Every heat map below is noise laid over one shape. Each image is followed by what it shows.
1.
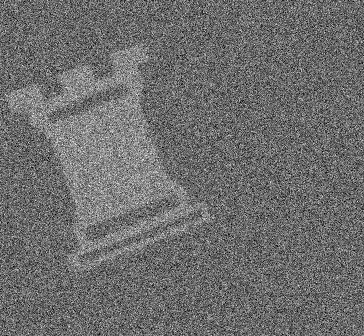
light chess rook
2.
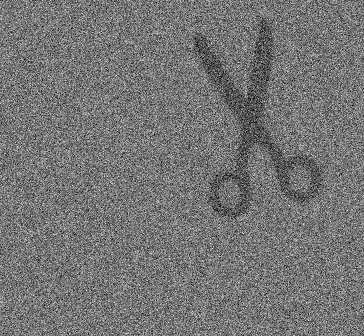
dark pair of scissors
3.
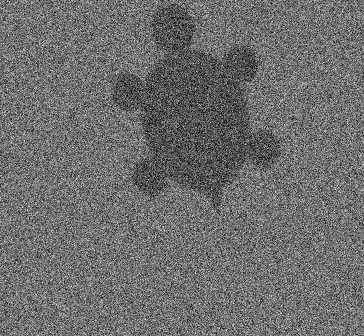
dark turtle
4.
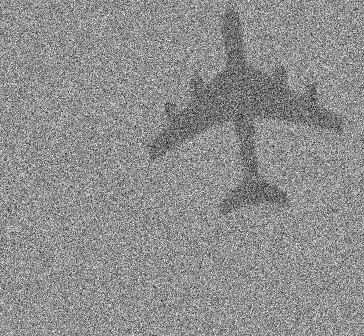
dark airplane
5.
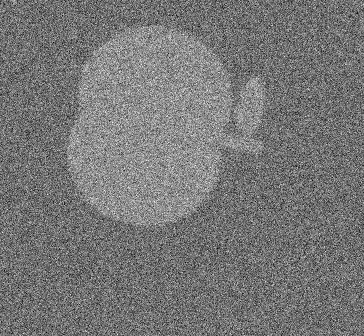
light apple
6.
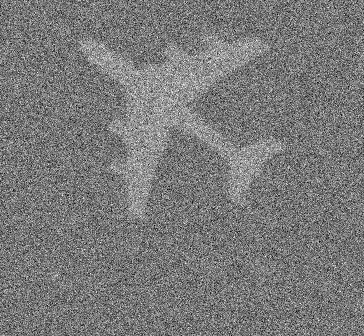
light airplane
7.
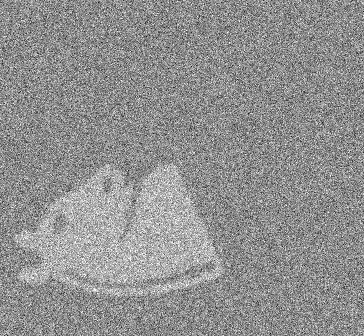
light chess knight
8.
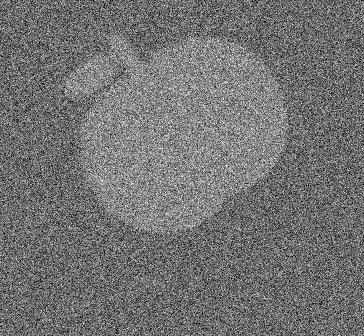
light apple
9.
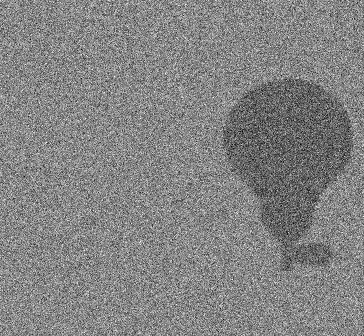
dark pear
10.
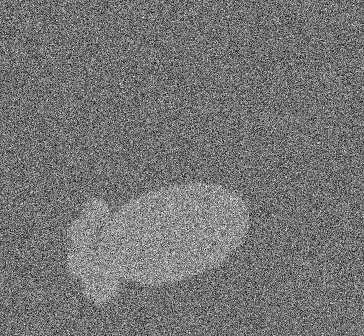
light footprint
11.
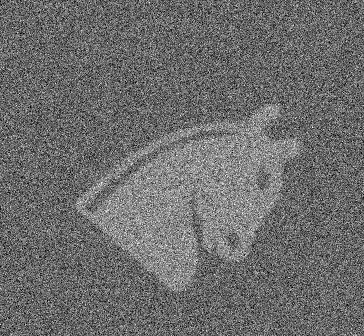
light chess knight
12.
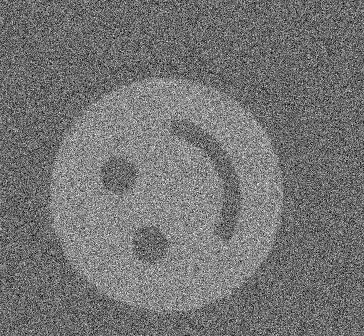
light smiling face
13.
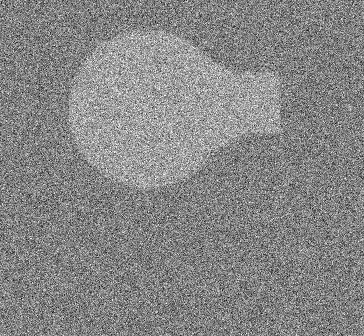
light light bulb
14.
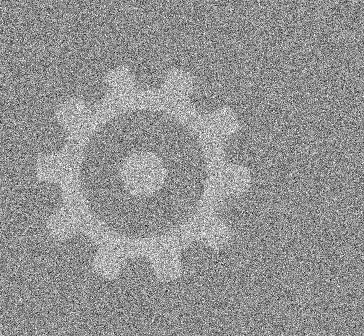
light gear
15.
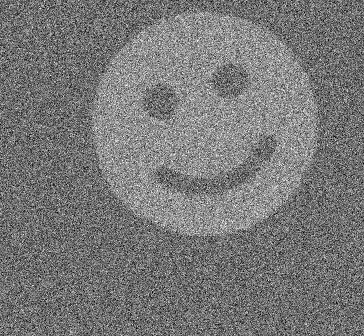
light smiling face
